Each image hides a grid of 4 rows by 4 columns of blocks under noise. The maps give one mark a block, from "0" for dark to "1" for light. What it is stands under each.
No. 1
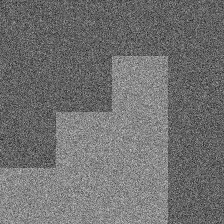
0 0 0 0
0 0 1 0
0 1 1 0
1 1 1 0
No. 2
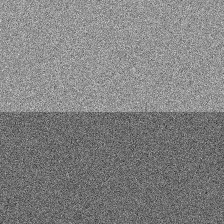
1 1 1 1
1 1 1 1
0 0 0 0
0 0 0 0
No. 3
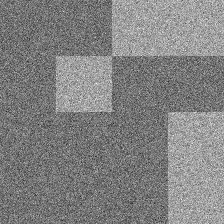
0 0 1 1
0 1 0 0
0 0 0 1
0 0 0 1
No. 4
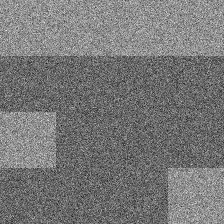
1 1 1 1
0 0 0 0
1 0 0 0
0 0 0 1
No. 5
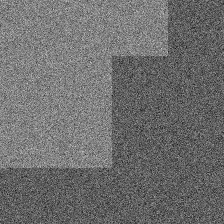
1 1 1 0
1 1 0 0
1 1 0 0
0 0 0 0
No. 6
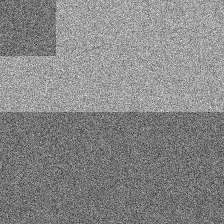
0 1 1 1
1 1 1 1
0 0 0 0
0 0 0 0
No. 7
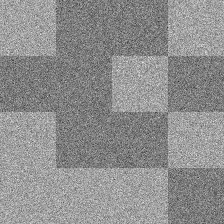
1 0 0 1
0 0 1 0
1 0 0 1
1 1 1 0
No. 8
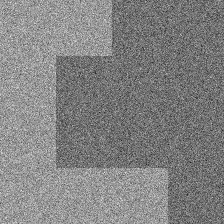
1 1 0 0
1 0 0 0
1 0 0 0
1 1 1 0
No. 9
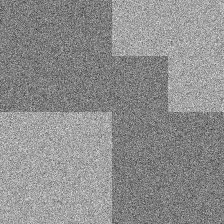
0 0 1 1
0 0 0 1
1 1 0 0
1 1 0 0
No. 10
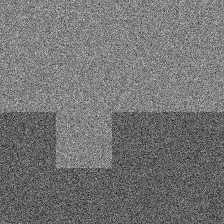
1 1 1 1
1 1 1 1
0 1 0 0
0 0 0 0
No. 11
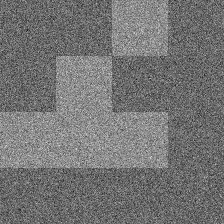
0 0 1 0
0 1 0 0
1 1 1 0
0 0 0 0
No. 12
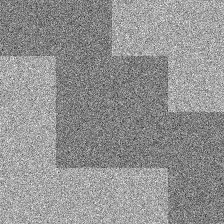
0 0 1 1
1 0 0 1
1 0 0 0
1 1 1 0
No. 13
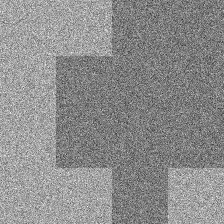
1 1 0 0
1 0 0 0
1 0 0 0
1 1 0 1
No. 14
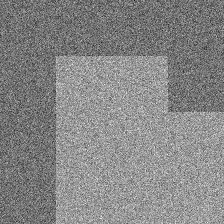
0 0 0 0
0 1 1 0
0 1 1 1
0 1 1 1
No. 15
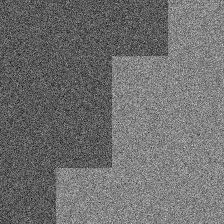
0 0 0 1
0 0 1 1
0 0 1 1
0 1 1 1
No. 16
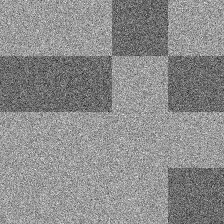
1 1 0 1
0 0 1 0
1 1 1 1
1 1 1 0
